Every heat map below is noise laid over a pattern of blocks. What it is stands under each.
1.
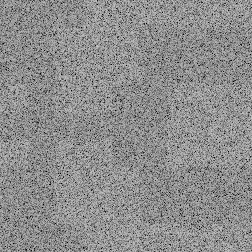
top and bottom mirror each other
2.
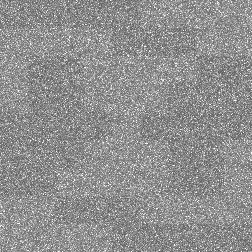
the same after a half turn
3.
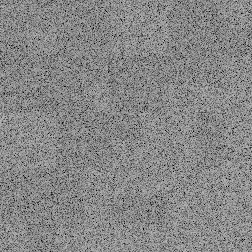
mirrored about the diagonal from the top left
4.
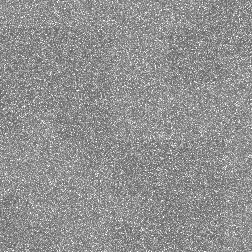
mirrored about the diagonal from the bottom left
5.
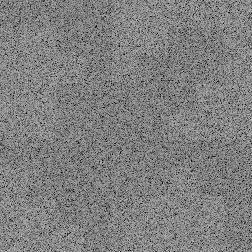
mirrored about the diagonal from the bottom left
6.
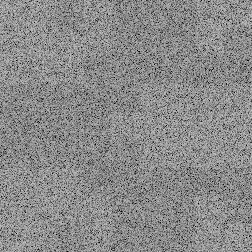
top and bottom mirror each other
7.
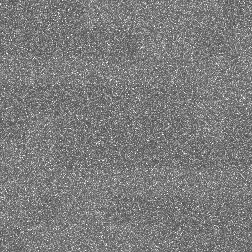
the same after a half turn
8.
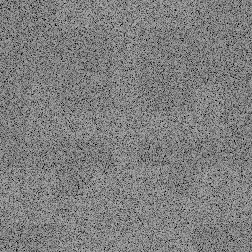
left and right mirror each other
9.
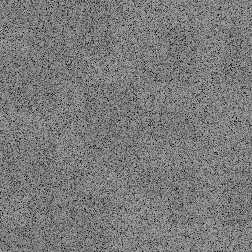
top and bottom mirror each other
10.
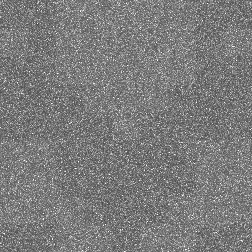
left and right mirror each other
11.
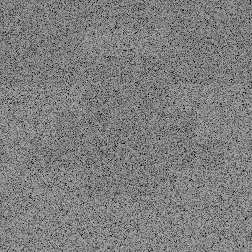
left and right mirror each other
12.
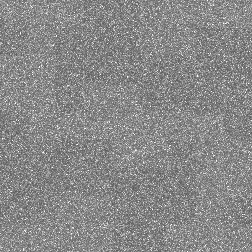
the same after a half turn
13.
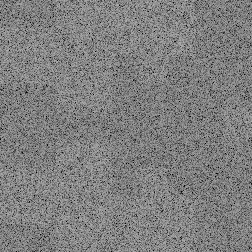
top and bottom mirror each other
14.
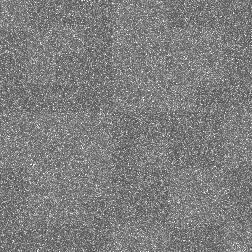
mirrored about the diagonal from the top left
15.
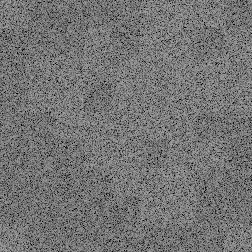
mirrored about the diagonal from the bottom left
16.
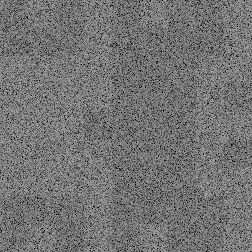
top and bottom mirror each other
